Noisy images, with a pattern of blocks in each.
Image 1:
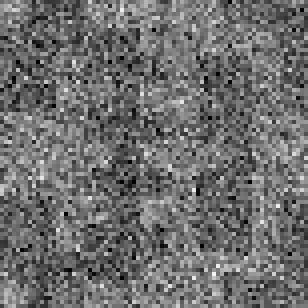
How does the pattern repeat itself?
top and bottom mirror each other
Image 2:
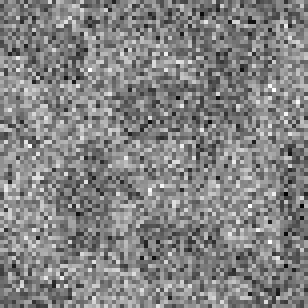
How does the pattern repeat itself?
no symmetry
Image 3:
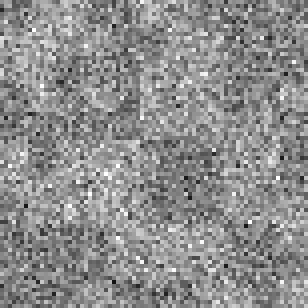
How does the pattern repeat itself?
mirrored about the diagonal from the top left
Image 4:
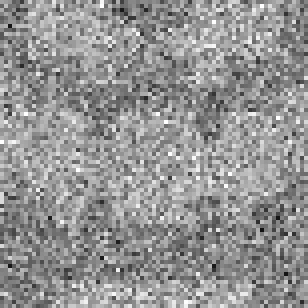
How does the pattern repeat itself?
left and right mirror each other
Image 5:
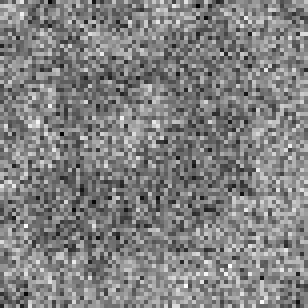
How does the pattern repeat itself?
mirrored about the diagonal from the top left
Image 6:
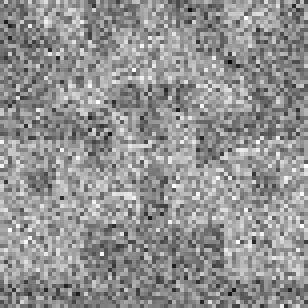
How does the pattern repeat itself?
left and right mirror each other
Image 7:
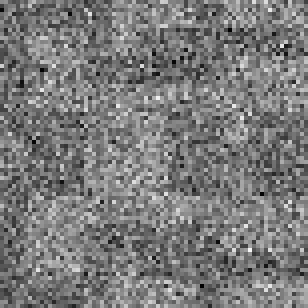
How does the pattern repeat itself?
top and bottom mirror each other
